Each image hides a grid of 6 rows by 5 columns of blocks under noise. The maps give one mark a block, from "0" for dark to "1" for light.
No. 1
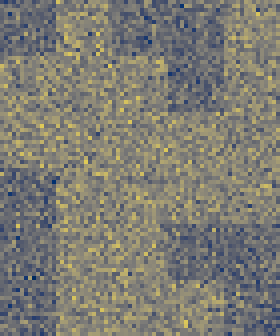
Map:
01001
11101
11111
01111
01100
01110
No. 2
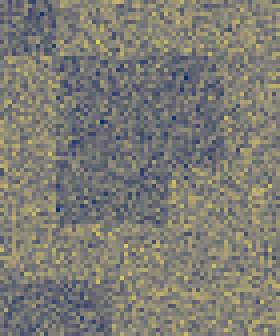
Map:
01111
10001
10001
10011
11111
00111
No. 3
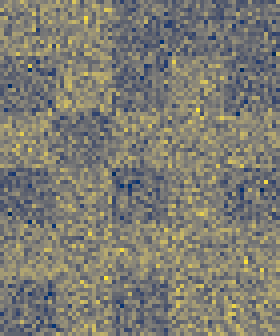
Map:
11000
01010
10111
01010
11111
01011
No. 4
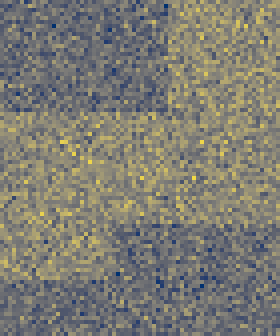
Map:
00011
00011
11111
11111
11000
00000
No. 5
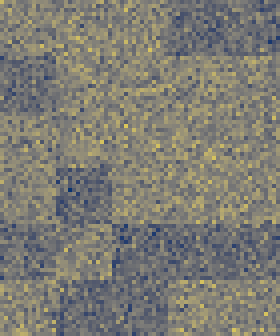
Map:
11100
01111
11111
10111
01000
10011
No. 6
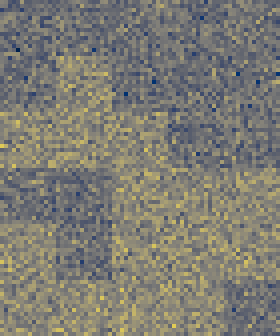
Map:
00000
01000
11100
00111
10111
11110
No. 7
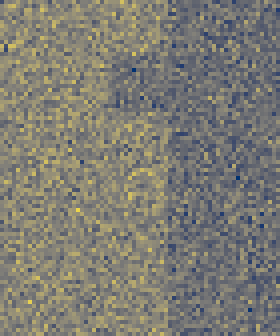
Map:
11100
11000
11100
11100
11100
11100
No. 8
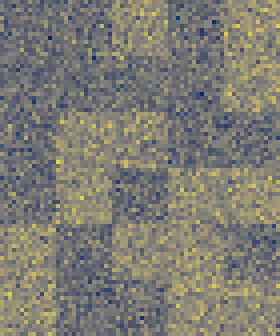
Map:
00101
00001
01100
01011
10110
10011
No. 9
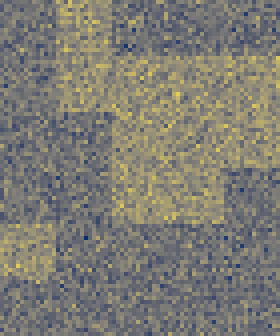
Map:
01000
01111
00111
00110
10000
00000
